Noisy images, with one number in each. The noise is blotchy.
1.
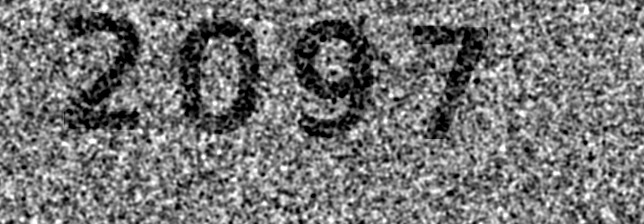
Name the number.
2097
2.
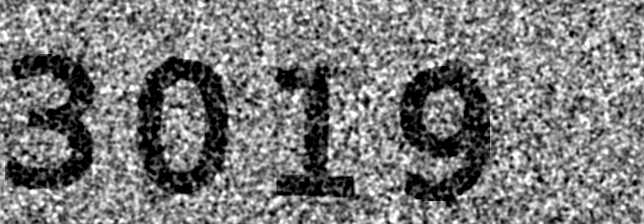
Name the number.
3019
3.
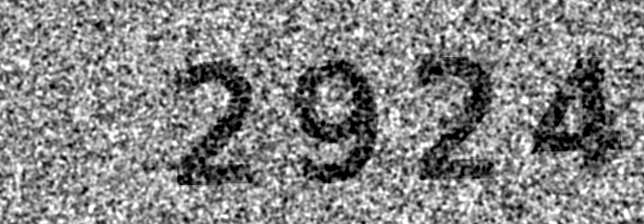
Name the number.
2924
